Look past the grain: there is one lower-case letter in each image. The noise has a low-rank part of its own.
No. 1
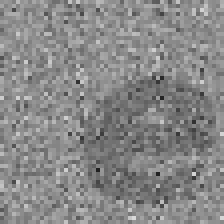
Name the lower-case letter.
e
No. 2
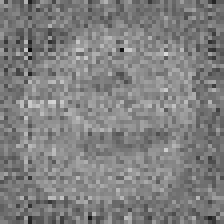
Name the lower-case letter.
e
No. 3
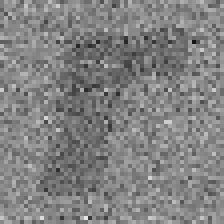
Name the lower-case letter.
r
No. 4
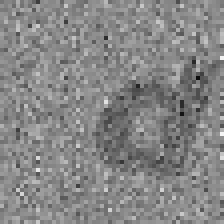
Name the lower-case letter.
d
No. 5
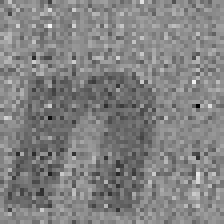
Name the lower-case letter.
n
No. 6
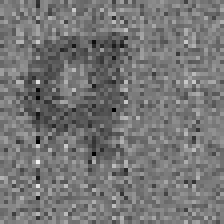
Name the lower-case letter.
q
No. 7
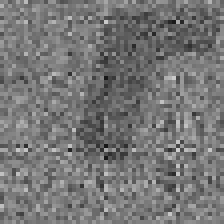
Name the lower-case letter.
r
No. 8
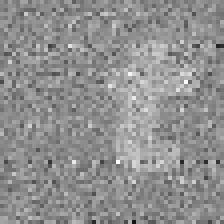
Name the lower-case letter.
t
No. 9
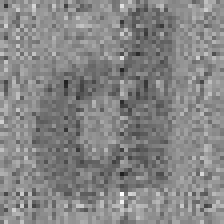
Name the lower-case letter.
d
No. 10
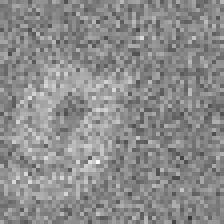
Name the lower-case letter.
g
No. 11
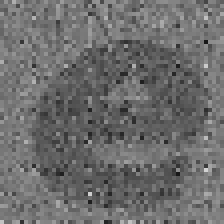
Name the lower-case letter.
e
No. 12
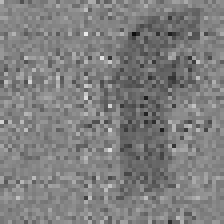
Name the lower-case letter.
f
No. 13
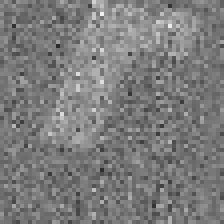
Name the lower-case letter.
r
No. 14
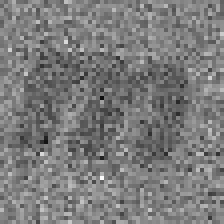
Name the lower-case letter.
m
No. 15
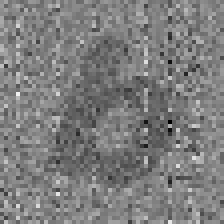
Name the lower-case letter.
b
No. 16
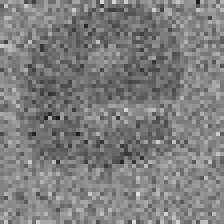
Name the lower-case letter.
e
